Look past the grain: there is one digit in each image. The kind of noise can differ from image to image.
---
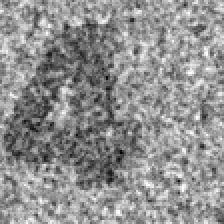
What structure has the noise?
blotchy
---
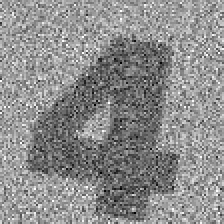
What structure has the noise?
low rank plus noise
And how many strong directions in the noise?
five to eight
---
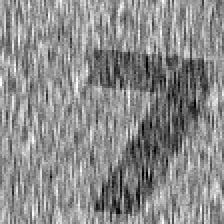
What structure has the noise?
streaked along the columns
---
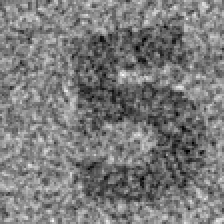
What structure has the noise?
blotchy
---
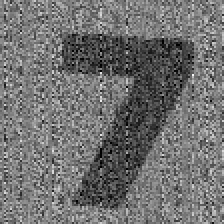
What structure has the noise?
columns of uneven size
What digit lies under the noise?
7
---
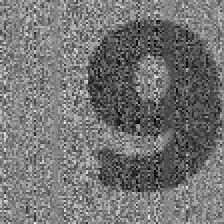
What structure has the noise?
columns of uneven size
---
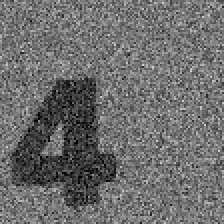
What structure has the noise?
independent entries
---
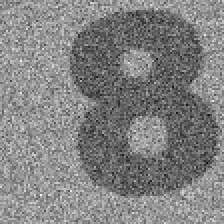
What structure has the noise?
independent entries
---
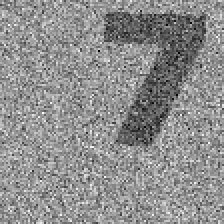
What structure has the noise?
independent entries
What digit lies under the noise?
7
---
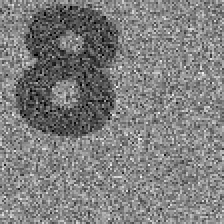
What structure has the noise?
independent entries
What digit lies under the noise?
8
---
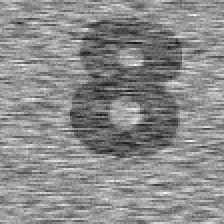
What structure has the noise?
streaked along the rows
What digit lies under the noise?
8
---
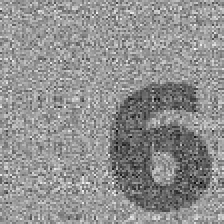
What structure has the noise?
low rank plus noise
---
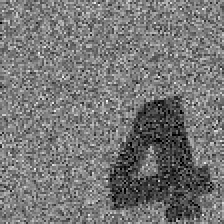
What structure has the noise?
independent entries
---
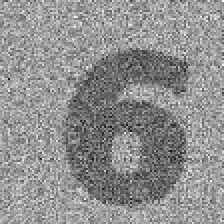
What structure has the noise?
low rank plus noise
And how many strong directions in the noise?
five to eight
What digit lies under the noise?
6
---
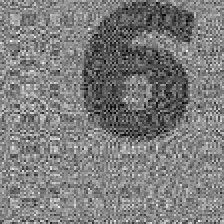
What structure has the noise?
low rank plus noise
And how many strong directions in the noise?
two
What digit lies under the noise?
6
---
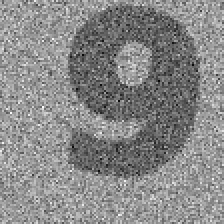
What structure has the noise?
independent entries
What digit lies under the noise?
9
